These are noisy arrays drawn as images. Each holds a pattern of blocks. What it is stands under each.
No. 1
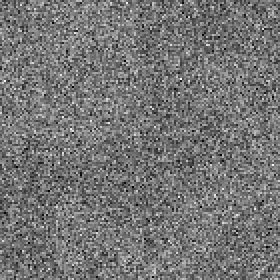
mirrored about the diagonal from the top left
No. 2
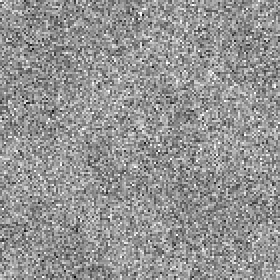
mirrored about the diagonal from the top left
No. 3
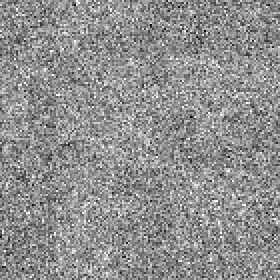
mirrored about the diagonal from the top left
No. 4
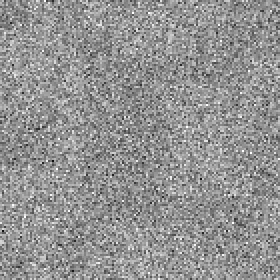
top and bottom mirror each other
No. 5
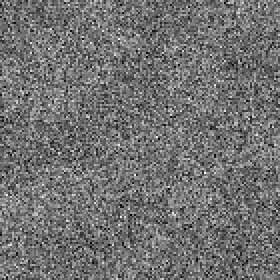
mirrored about the diagonal from the top left
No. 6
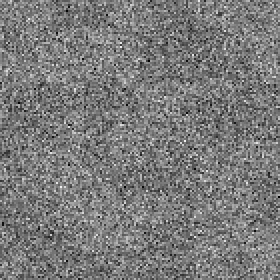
mirrored about the diagonal from the bottom left
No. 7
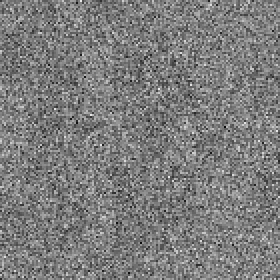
top and bottom mirror each other
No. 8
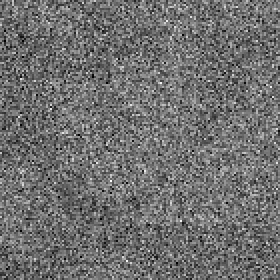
no symmetry
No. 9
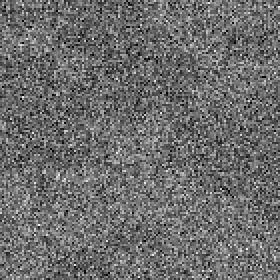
no symmetry
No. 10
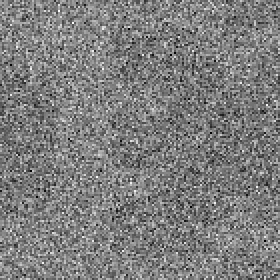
top and bottom mirror each other
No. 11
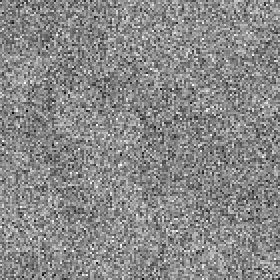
no symmetry
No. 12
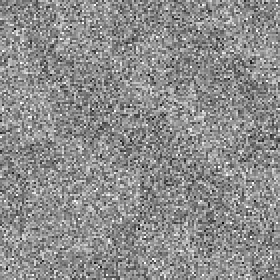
mirrored about the diagonal from the bottom left
